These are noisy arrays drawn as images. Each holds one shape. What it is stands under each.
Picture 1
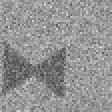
dark bow tie
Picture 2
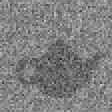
dark teapot
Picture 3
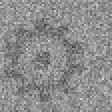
dark gear
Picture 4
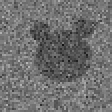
dark bear's head
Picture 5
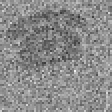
dark telephone
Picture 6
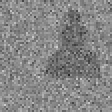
dark chess pawn
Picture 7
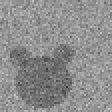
dark bear's head
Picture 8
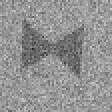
dark bow tie
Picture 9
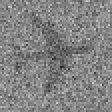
dark airplane
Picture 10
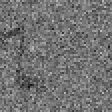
dark musical note
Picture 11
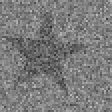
dark star
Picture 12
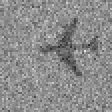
dark airplane
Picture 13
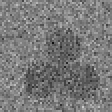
dark club
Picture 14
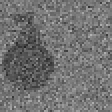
dark pear
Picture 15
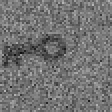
dark key
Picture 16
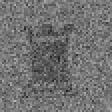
dark chess rook
